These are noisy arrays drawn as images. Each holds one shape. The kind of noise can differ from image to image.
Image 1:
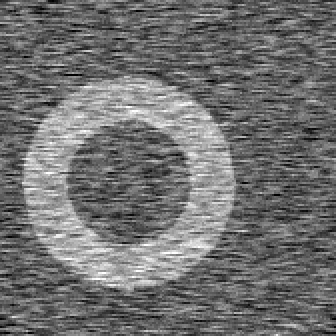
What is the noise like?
streaked along the rows
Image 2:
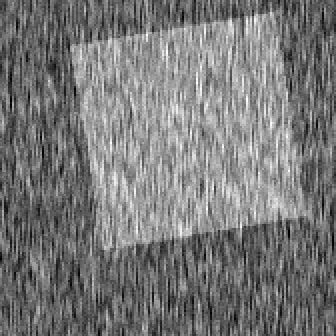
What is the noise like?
streaked along the columns
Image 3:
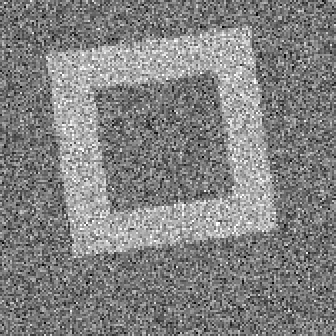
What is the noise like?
independent entries
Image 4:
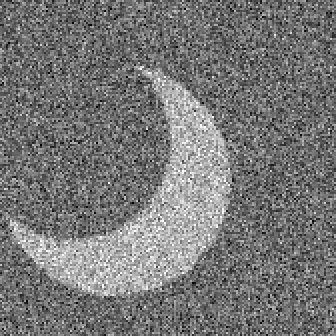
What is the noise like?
independent entries
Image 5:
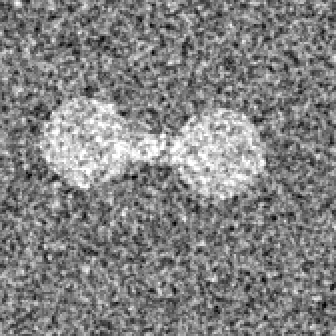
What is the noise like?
blotchy
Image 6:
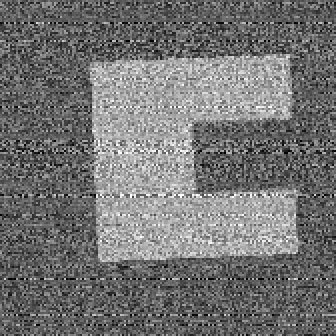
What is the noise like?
rows of uneven size
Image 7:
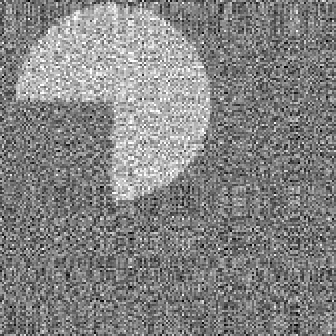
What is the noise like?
low rank plus noise
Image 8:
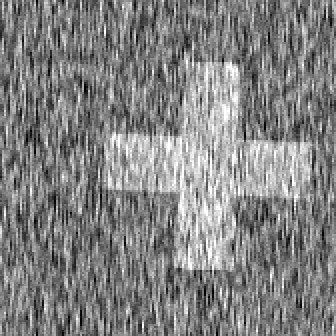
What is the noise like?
streaked along the columns
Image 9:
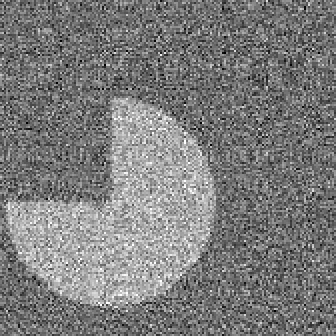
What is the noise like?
low rank plus noise
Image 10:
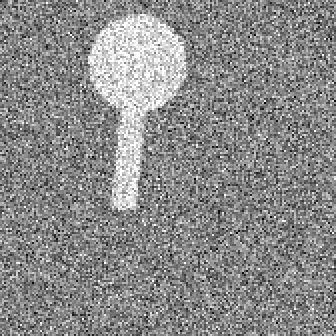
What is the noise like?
independent entries
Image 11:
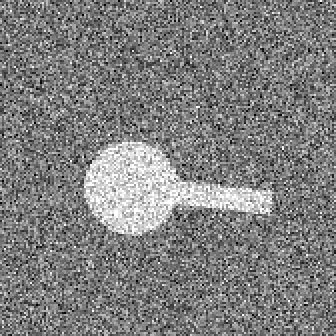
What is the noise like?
independent entries
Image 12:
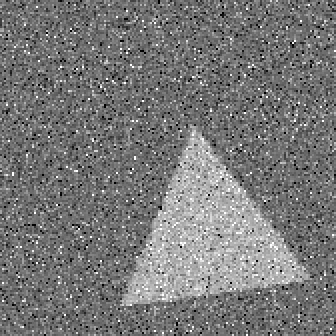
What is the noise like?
heavy tails
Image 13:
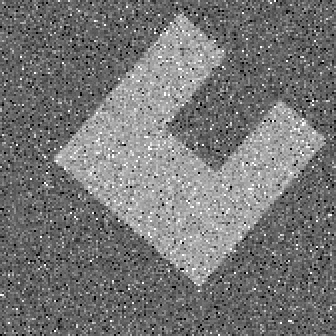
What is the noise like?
heavy tails
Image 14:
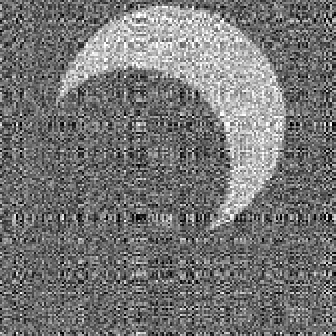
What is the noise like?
low rank plus noise
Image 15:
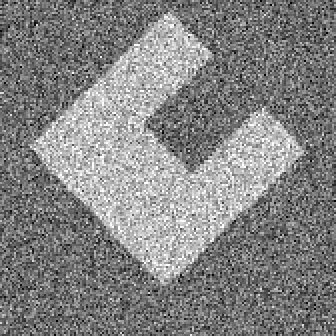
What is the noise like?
independent entries
